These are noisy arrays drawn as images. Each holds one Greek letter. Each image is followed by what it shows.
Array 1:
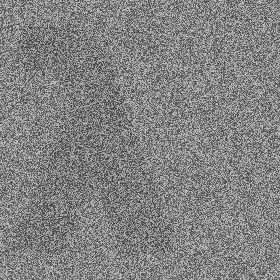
lambda
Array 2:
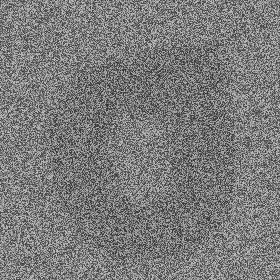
sigma
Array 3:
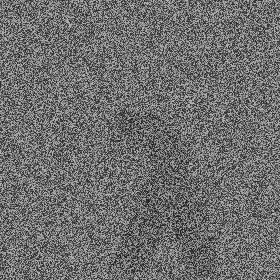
lambda
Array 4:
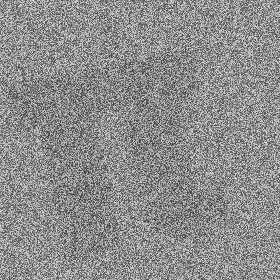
pi
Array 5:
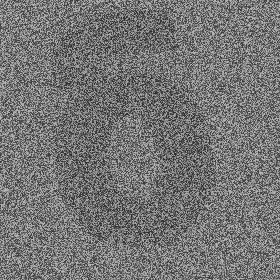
delta
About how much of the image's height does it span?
nearly all
